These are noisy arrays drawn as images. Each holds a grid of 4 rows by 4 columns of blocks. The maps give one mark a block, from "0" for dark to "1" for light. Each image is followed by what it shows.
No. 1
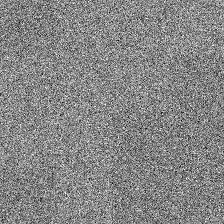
0 1 1 1
1 1 1 0
1 1 0 0
0 1 0 0
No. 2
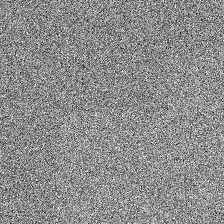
0 0 0 0
0 0 0 1
0 1 1 1
0 1 1 1
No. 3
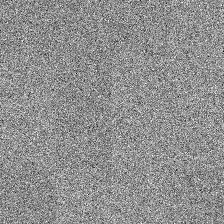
0 0 0 1
1 0 1 1
1 0 1 1
0 1 1 0
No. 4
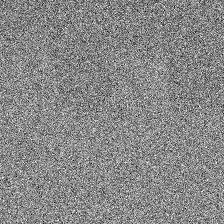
0 0 0 0
1 0 1 0
1 1 1 1
1 1 1 1
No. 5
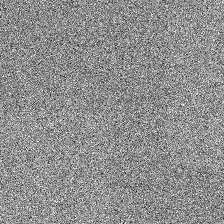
0 0 0 1
0 0 0 1
1 1 0 1
1 1 0 0
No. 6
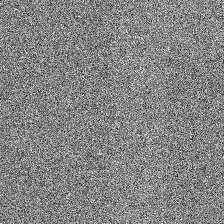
0 0 1 1
0 0 1 0
0 0 1 0
0 0 1 0
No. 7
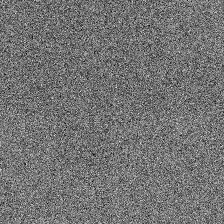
0 0 0 1
0 0 0 0
1 0 1 1
1 1 1 1
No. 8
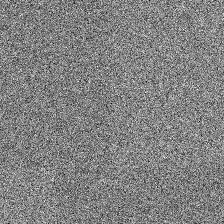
0 0 1 1
0 0 1 1
0 0 1 1
1 0 0 0
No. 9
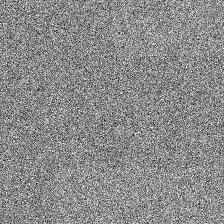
0 0 1 1
0 0 0 0
0 0 0 0
0 1 1 1
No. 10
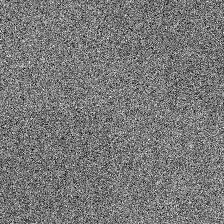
1 1 0 0
1 1 1 0
0 0 1 1
0 0 1 1
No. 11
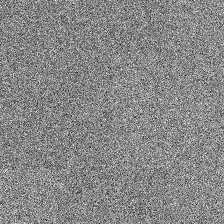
0 0 0 1
0 0 1 1
0 0 1 1
1 0 0 1
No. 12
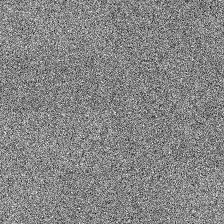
1 1 0 0
0 0 0 0
1 1 0 0
1 0 0 1
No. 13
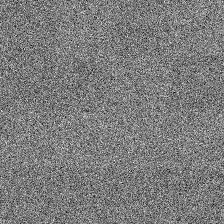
0 1 0 1
0 0 1 0
1 1 1 1
0 0 0 0
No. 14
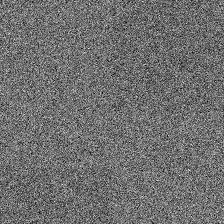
1 1 0 0
1 1 0 0
1 1 1 1
0 0 1 1
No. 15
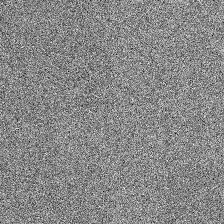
0 0 1 1
0 0 1 1
0 1 1 1
0 0 1 0
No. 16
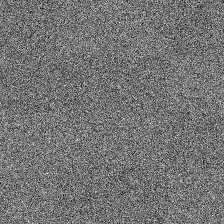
0 1 1 0
0 0 0 1
1 1 1 0
1 0 0 1
